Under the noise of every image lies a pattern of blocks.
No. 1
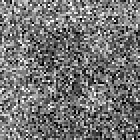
mirrored about the diagonal from the top left
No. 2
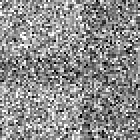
top and bottom mirror each other
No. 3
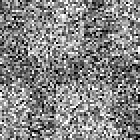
the same after a half turn
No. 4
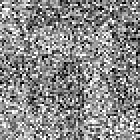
mirrored about the diagonal from the bottom left
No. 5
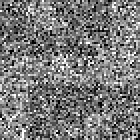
the same after a half turn
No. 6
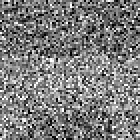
left and right mirror each other
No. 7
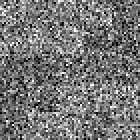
the same after a half turn
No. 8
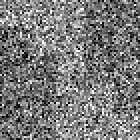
the same after a half turn
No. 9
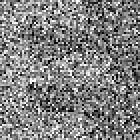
top and bottom mirror each other
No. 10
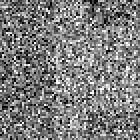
top and bottom mirror each other
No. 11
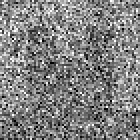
left and right mirror each other
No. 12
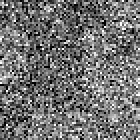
no symmetry
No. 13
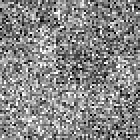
mirrored about the diagonal from the bottom left
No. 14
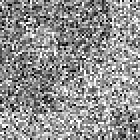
mirrored about the diagonal from the top left
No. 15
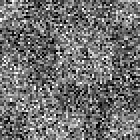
mirrored about the diagonal from the bottom left
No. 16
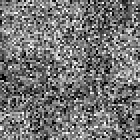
no symmetry
